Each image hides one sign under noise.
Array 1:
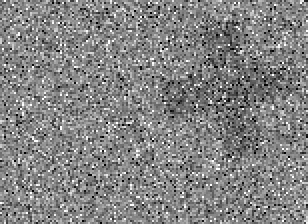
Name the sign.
plus sign
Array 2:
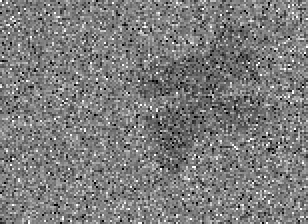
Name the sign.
not-equal sign
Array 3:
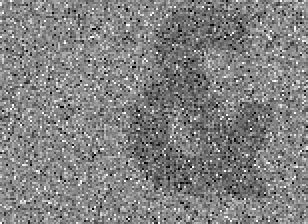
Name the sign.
ampersand
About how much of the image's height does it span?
nearly all
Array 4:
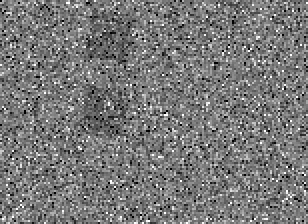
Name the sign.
colon
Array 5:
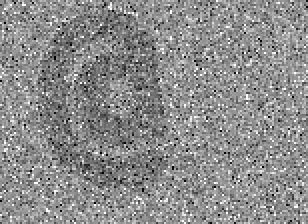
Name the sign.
at sign
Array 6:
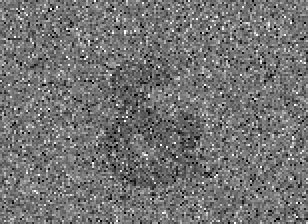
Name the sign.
ampersand
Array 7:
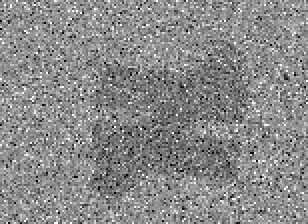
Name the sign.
not-equal sign
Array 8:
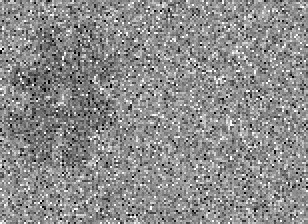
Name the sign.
hash sign
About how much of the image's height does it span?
two thirds
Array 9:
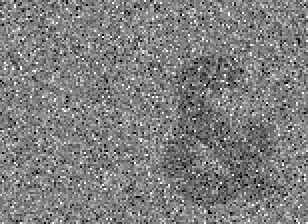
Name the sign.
ampersand
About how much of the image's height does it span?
two thirds
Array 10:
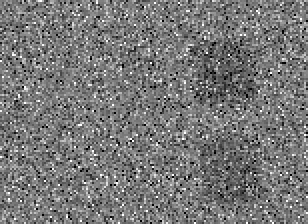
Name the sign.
colon
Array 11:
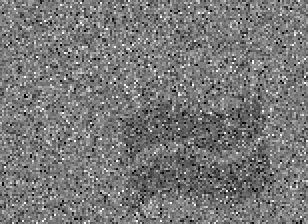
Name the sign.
approximately sign
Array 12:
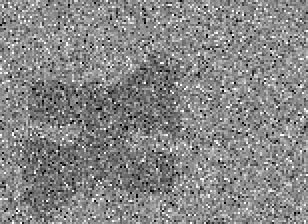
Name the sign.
not-equal sign
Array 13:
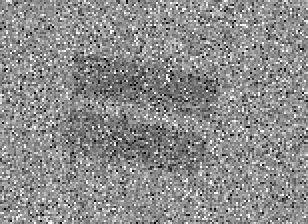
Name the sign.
equals sign
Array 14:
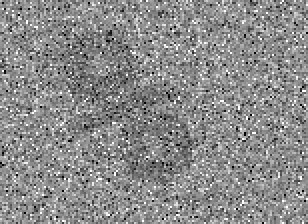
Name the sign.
percent sign
